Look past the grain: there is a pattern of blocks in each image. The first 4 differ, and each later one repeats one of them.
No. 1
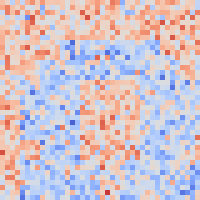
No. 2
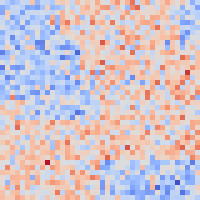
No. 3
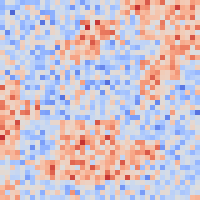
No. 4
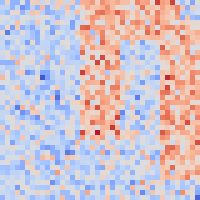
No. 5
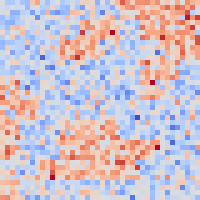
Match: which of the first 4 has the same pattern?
3
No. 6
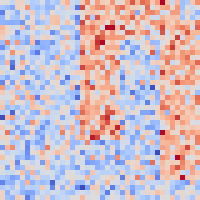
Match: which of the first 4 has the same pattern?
4
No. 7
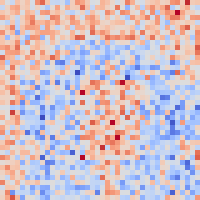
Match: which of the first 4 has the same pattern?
1
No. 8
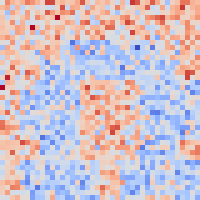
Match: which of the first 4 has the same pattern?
1
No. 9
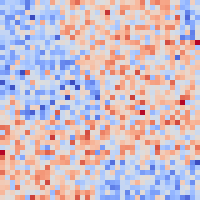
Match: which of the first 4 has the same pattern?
2
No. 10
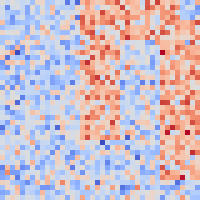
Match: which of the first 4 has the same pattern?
4
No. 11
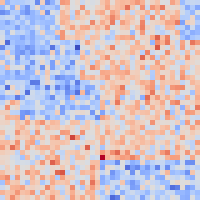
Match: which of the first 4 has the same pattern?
2
